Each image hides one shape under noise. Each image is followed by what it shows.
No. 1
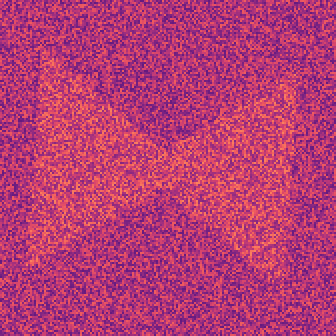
bow tie
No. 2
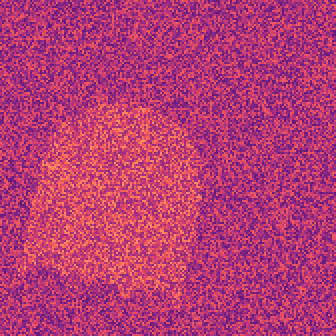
ghost
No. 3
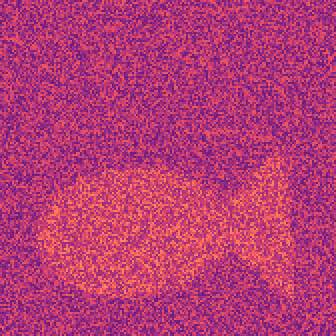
fish
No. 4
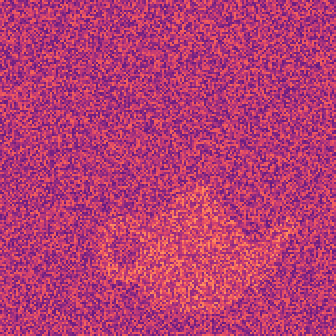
teapot
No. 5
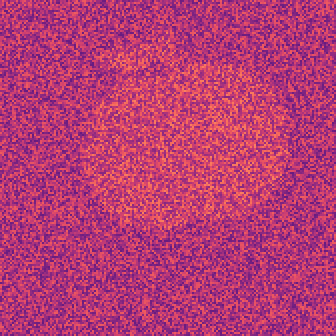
apple
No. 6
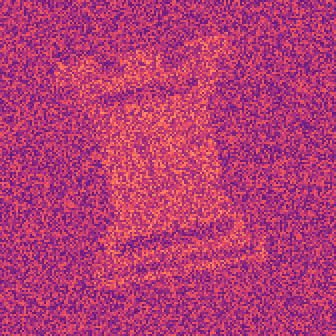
chess rook
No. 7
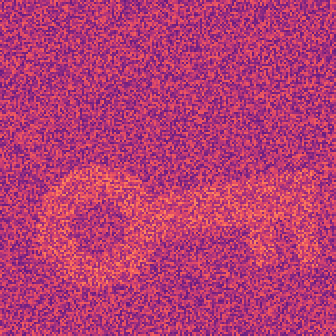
key
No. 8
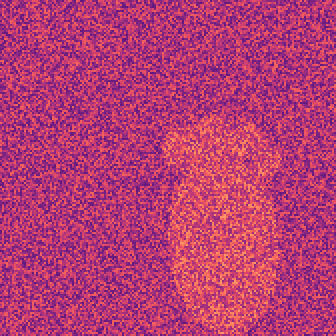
footprint
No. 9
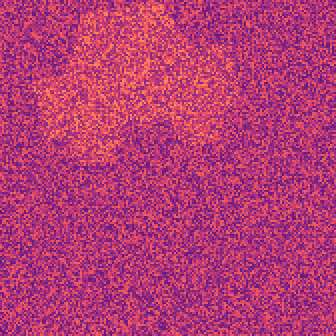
car
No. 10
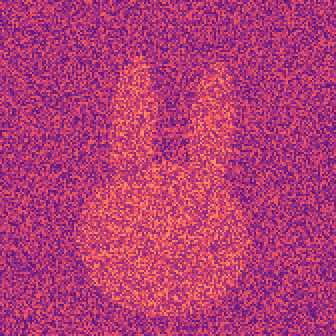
rabbit's head
